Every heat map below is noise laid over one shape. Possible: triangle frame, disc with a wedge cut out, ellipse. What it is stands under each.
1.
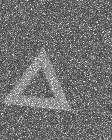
light triangle frame
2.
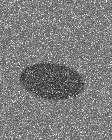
dark ellipse
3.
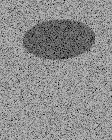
dark ellipse
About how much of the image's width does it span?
two thirds
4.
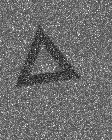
dark triangle frame
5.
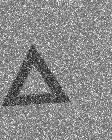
dark triangle frame
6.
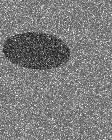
dark ellipse
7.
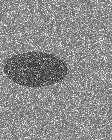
dark ellipse
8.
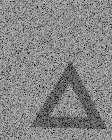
dark triangle frame
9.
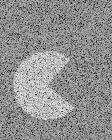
light disc with a wedge cut out
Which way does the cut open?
right
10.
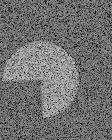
light disc with a wedge cut out
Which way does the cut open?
down and left
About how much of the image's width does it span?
two thirds
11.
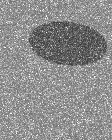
dark ellipse
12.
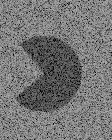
dark disc with a wedge cut out
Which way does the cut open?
left
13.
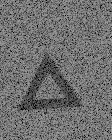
dark triangle frame
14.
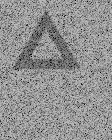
dark triangle frame
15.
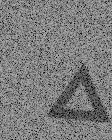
dark triangle frame
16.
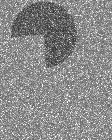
dark disc with a wedge cut out
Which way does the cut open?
down and left
